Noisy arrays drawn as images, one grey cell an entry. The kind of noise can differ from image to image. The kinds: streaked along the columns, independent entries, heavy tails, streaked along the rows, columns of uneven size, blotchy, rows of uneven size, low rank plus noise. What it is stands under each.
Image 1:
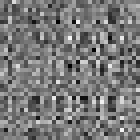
low rank plus noise
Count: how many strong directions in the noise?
one
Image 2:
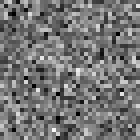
independent entries
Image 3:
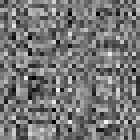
low rank plus noise
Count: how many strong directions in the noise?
one
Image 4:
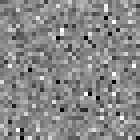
heavy tails
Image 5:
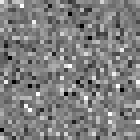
heavy tails
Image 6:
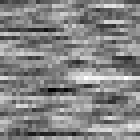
streaked along the rows
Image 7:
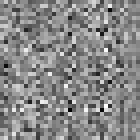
low rank plus noise
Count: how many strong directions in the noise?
three or four
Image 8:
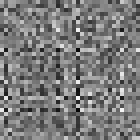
low rank plus noise
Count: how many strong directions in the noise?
one
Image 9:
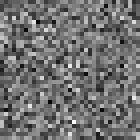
independent entries
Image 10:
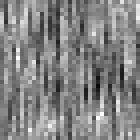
streaked along the columns
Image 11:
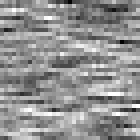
streaked along the rows
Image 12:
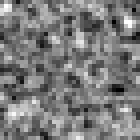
blotchy
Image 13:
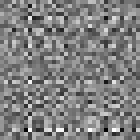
low rank plus noise
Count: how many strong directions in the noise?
one
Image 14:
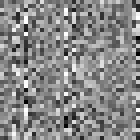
columns of uneven size
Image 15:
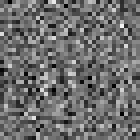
low rank plus noise
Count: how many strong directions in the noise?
five to eight
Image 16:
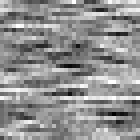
streaked along the rows
